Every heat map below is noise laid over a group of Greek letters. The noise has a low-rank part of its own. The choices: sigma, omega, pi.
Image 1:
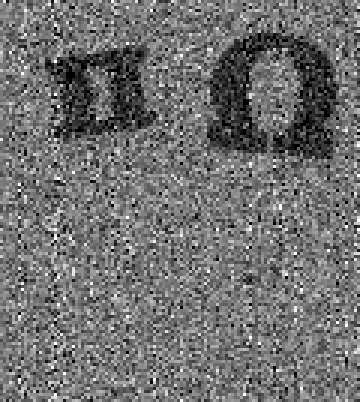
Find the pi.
top left
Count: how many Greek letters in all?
2
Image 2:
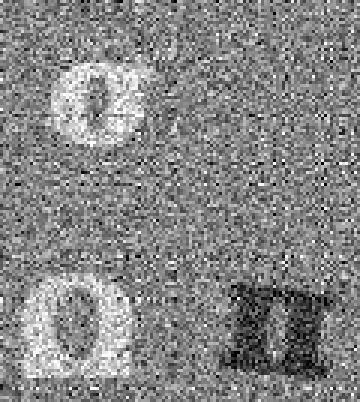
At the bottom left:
omega
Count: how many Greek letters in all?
3
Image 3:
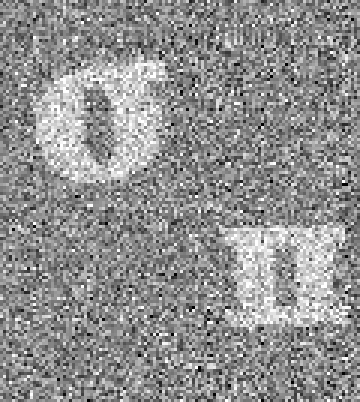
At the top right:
nothing
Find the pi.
bottom right
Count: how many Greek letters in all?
2
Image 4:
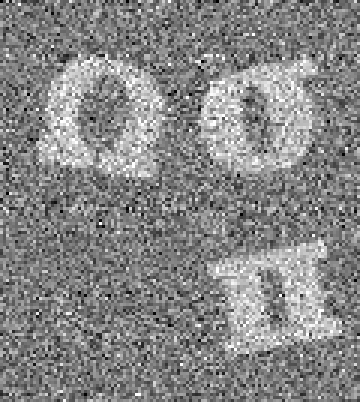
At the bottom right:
pi
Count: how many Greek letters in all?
3
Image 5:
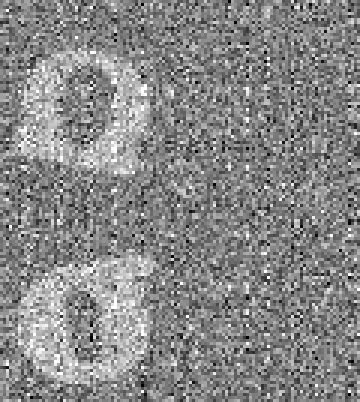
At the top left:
omega
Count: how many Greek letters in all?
2
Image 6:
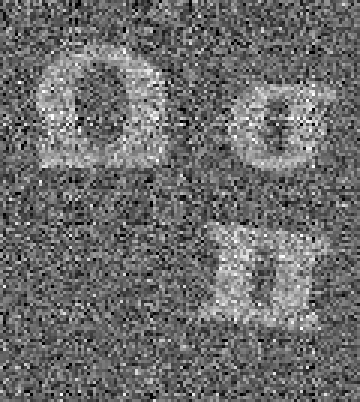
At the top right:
sigma
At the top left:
omega
